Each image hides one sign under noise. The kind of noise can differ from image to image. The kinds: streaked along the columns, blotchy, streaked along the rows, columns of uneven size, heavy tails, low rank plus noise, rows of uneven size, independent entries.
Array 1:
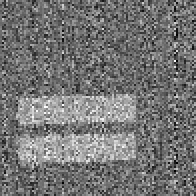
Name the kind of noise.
columns of uneven size
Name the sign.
equals sign
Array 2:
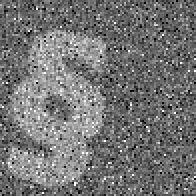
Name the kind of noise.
heavy tails
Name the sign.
section sign
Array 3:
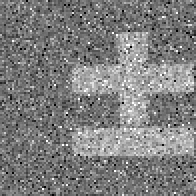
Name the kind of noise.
heavy tails
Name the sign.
plus-minus sign
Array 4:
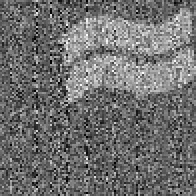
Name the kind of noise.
columns of uneven size
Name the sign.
approximately sign
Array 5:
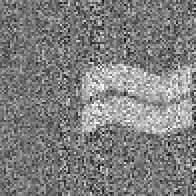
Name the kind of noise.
columns of uneven size
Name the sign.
approximately sign
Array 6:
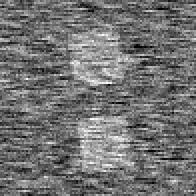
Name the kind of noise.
streaked along the rows
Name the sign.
colon
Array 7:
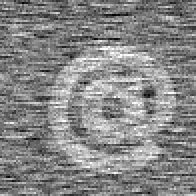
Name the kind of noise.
streaked along the rows
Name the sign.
at sign
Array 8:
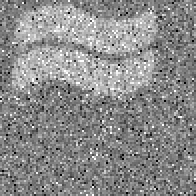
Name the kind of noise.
heavy tails
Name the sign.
approximately sign
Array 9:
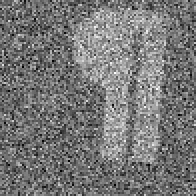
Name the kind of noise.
independent entries
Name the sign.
pilcrow
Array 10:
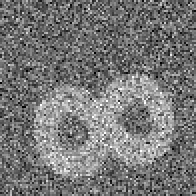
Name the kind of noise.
independent entries
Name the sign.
infinity sign
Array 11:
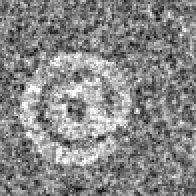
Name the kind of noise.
blotchy
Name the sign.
at sign
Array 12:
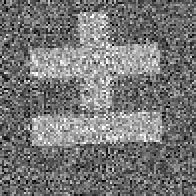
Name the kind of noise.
low rank plus noise
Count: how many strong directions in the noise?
three or four
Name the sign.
plus-minus sign
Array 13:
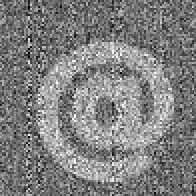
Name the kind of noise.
columns of uneven size
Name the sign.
at sign
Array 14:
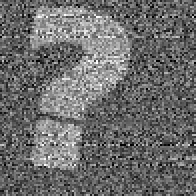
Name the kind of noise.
rows of uneven size
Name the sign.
question mark
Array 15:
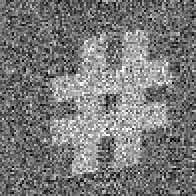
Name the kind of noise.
low rank plus noise
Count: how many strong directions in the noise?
two
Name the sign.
hash sign
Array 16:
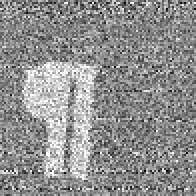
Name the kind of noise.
rows of uneven size
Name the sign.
pilcrow
